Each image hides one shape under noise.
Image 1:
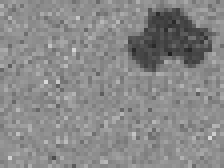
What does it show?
dark car, top right
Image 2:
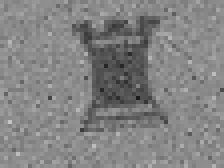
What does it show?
dark chess rook
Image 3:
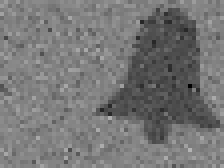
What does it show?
dark bell
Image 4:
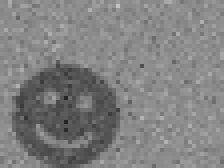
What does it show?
dark smiling face
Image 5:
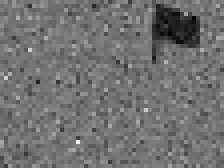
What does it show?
dark flag, top right
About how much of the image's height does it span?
a third
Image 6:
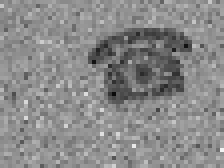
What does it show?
dark telephone
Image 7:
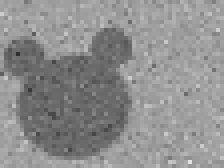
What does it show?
dark bear's head
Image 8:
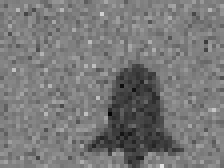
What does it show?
dark bell
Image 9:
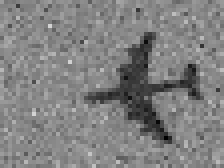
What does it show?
dark airplane
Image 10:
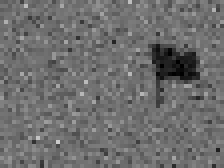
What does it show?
dark flag, middle right
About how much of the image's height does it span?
a third
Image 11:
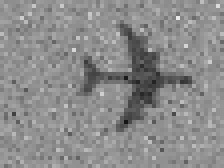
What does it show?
dark airplane
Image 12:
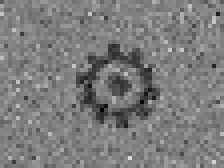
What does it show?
dark gear
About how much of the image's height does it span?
half
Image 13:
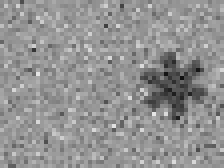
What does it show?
dark asterisk, middle right
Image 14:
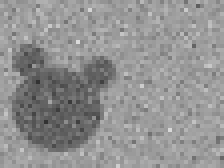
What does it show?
dark bear's head
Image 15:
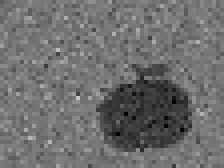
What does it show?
dark apple
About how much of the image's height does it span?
half
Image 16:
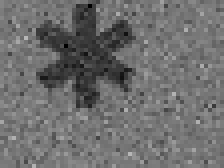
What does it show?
dark asterisk
